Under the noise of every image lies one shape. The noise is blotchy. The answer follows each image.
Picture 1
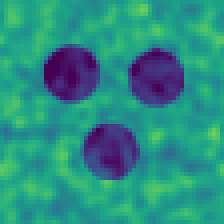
three dots
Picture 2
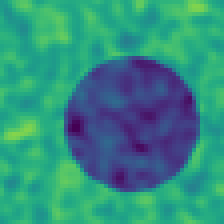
disc
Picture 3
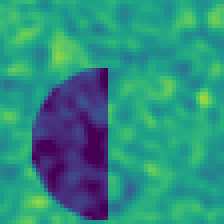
half disc
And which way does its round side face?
left
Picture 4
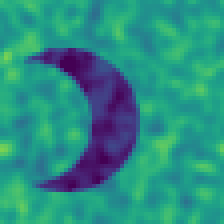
crescent
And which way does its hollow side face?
left
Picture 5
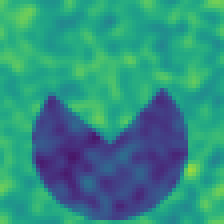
disc with a wedge cut out
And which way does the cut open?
up
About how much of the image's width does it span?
two thirds
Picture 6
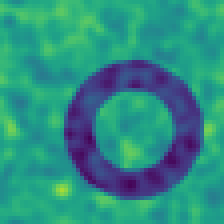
ring
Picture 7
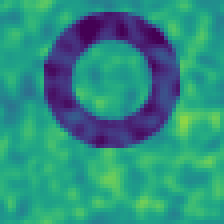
ring
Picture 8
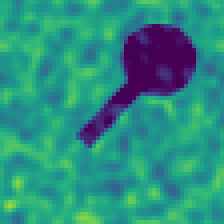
lollipop
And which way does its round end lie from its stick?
up and right
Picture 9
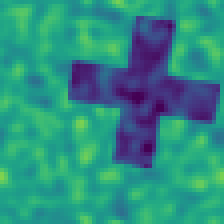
cross
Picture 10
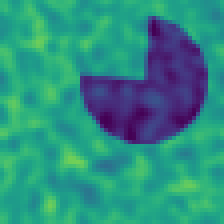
disc with a wedge cut out
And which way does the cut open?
up and left
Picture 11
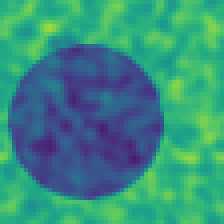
disc
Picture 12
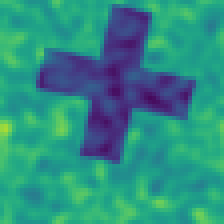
cross
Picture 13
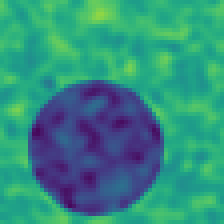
disc
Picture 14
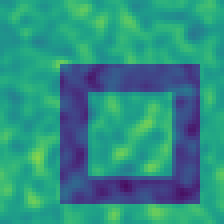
square frame
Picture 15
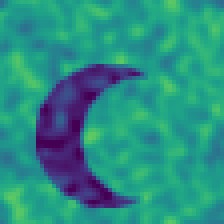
crescent
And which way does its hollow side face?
right
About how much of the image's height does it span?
two thirds
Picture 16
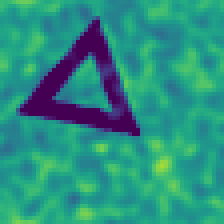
triangle frame
